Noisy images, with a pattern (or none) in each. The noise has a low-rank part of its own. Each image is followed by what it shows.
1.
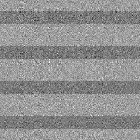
horizontal stripes
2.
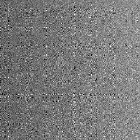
a smooth slope
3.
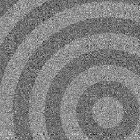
rings round one point
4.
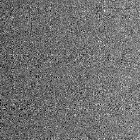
a smooth slope
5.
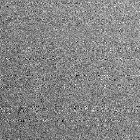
a smooth slope
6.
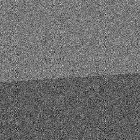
a sharp edge
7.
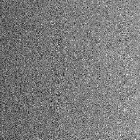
a smooth slope
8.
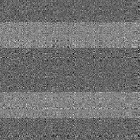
horizontal stripes
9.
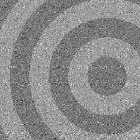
rings round one point
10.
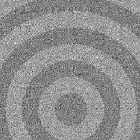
rings round one point
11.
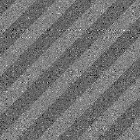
diagonal stripes
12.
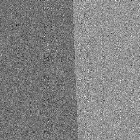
a sharp edge
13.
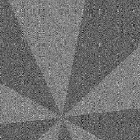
spokes from one point
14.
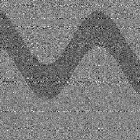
a wavy band
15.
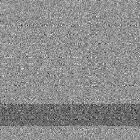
one horizontal stripe
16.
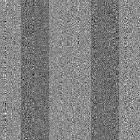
vertical stripes
